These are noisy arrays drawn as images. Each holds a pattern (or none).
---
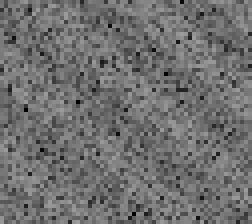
diagonal stripes
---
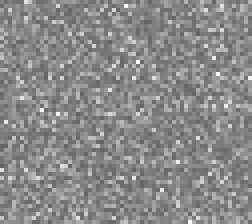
only noise
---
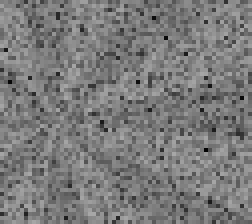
spokes from one point
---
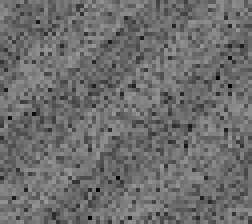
diagonal stripes
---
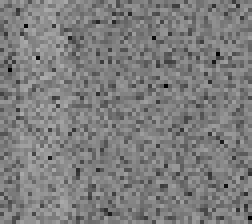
one vertical stripe
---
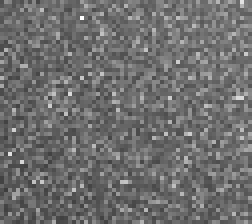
a smooth slope
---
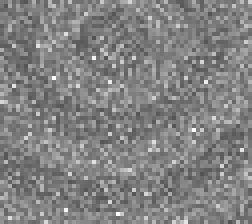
rings round one point
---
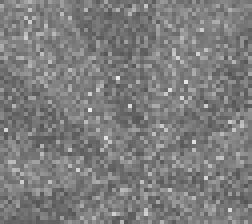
spokes from one point
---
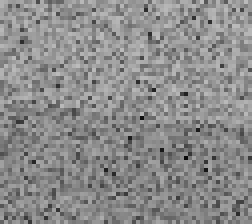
a sharp edge
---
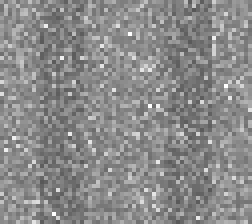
vertical stripes
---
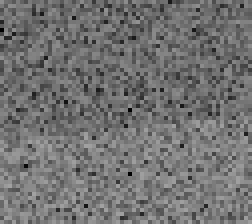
a sharp edge
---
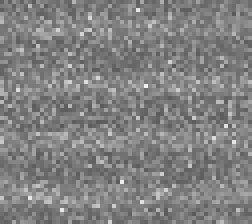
horizontal stripes
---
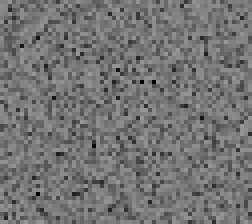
only noise
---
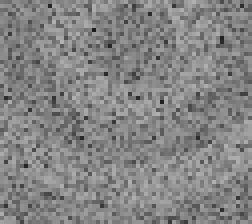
rings round one point
